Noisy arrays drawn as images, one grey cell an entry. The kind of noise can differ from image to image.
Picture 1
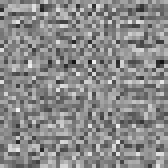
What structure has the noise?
low rank plus noise
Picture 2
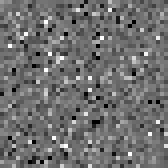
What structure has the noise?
heavy tails
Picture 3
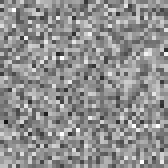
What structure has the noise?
independent entries
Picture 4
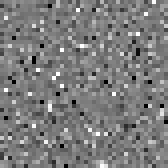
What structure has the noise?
heavy tails
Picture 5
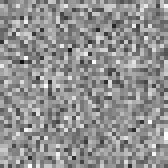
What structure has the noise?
independent entries
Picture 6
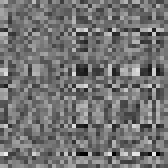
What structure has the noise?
low rank plus noise
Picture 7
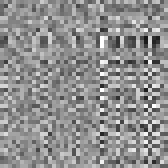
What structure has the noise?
low rank plus noise
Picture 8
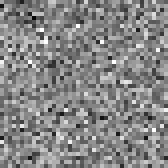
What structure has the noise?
independent entries
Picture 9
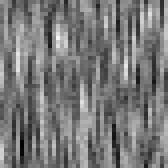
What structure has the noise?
streaked along the columns
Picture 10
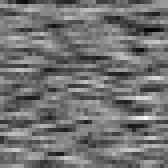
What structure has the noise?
streaked along the rows
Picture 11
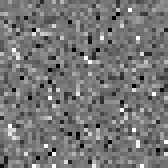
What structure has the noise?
heavy tails
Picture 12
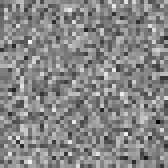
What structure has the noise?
independent entries
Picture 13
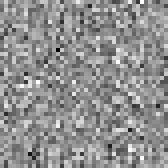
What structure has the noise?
low rank plus noise
